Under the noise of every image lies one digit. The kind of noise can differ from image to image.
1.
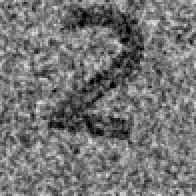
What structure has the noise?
blotchy
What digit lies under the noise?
2
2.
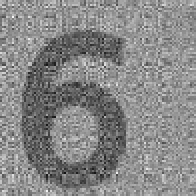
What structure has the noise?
low rank plus noise
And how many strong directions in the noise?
two
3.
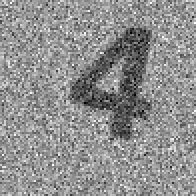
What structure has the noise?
independent entries
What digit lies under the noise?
4
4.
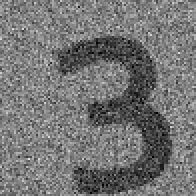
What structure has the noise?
independent entries
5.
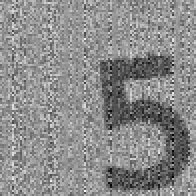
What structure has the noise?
columns of uneven size
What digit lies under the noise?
5
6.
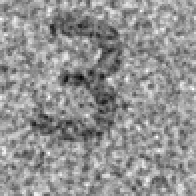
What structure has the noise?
blotchy
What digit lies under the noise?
3
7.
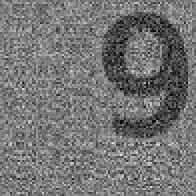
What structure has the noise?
low rank plus noise
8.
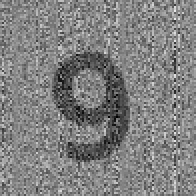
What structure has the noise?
columns of uneven size
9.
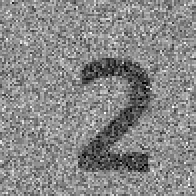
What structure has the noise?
independent entries
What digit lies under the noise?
2
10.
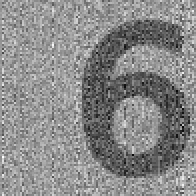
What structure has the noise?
columns of uneven size
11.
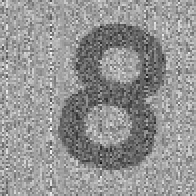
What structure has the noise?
columns of uneven size
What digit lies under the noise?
8
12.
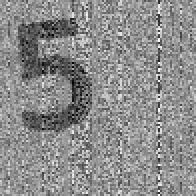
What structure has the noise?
columns of uneven size
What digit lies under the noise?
5
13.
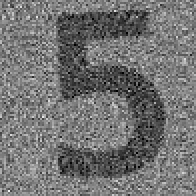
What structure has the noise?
low rank plus noise
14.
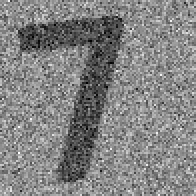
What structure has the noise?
independent entries
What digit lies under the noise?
7
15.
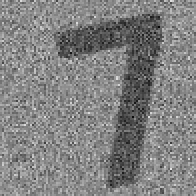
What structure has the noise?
low rank plus noise
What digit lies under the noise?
7
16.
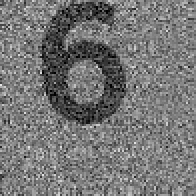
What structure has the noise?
low rank plus noise
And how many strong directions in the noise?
five to eight
